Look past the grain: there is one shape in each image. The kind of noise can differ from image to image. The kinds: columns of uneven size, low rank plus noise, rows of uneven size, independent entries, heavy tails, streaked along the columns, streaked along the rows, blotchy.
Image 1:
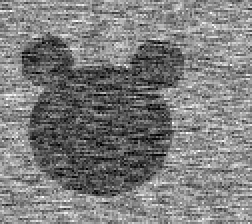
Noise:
streaked along the rows
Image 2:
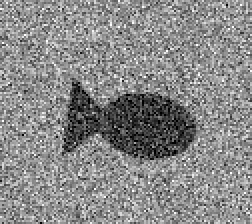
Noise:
independent entries
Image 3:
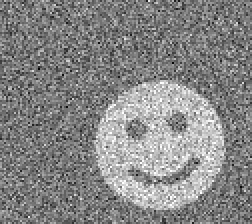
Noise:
low rank plus noise
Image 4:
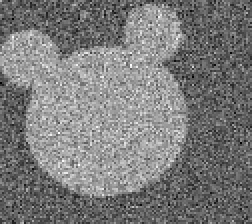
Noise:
low rank plus noise
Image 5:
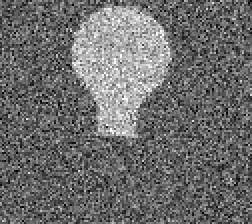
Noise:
independent entries
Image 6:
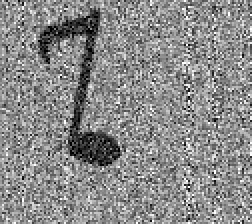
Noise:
columns of uneven size
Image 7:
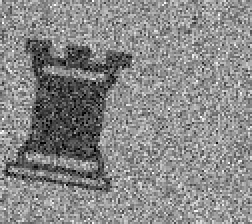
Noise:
low rank plus noise
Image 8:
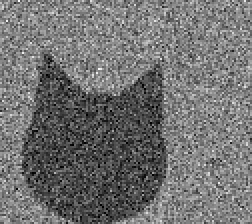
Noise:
independent entries
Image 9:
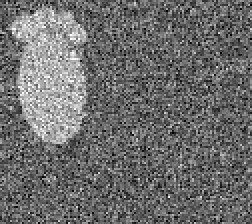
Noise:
low rank plus noise
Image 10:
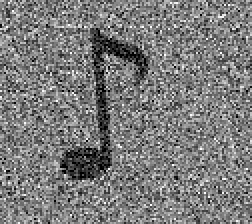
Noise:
low rank plus noise
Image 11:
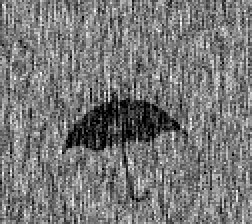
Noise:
streaked along the columns
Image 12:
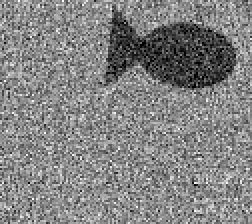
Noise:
low rank plus noise
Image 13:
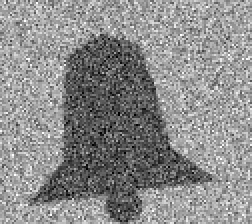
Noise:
independent entries
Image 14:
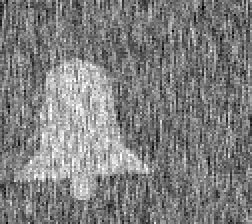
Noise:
streaked along the columns
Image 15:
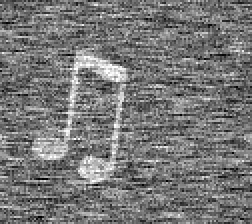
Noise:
streaked along the rows
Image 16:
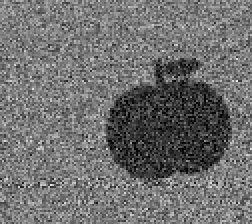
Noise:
rows of uneven size
